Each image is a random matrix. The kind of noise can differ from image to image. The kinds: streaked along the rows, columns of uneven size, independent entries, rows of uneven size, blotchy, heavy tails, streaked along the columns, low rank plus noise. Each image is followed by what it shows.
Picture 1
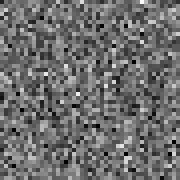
independent entries
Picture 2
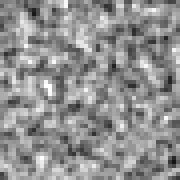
blotchy
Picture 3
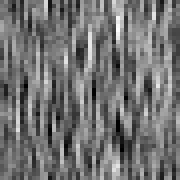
streaked along the columns
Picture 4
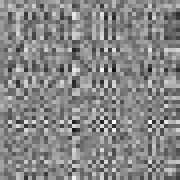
low rank plus noise
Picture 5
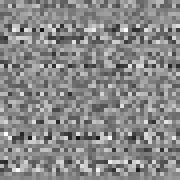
rows of uneven size
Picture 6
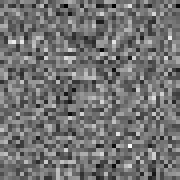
low rank plus noise
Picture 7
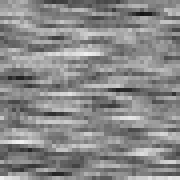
streaked along the rows
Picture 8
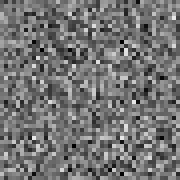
low rank plus noise
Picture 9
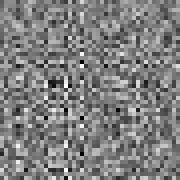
low rank plus noise
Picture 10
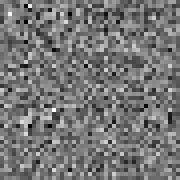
low rank plus noise
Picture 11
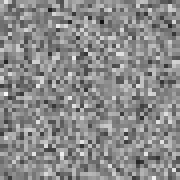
independent entries
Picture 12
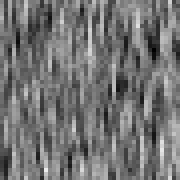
streaked along the columns
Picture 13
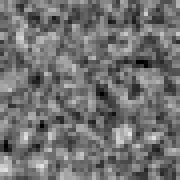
blotchy
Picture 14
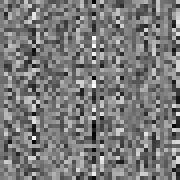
columns of uneven size
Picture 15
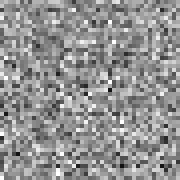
low rank plus noise
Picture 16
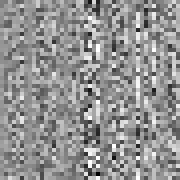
columns of uneven size
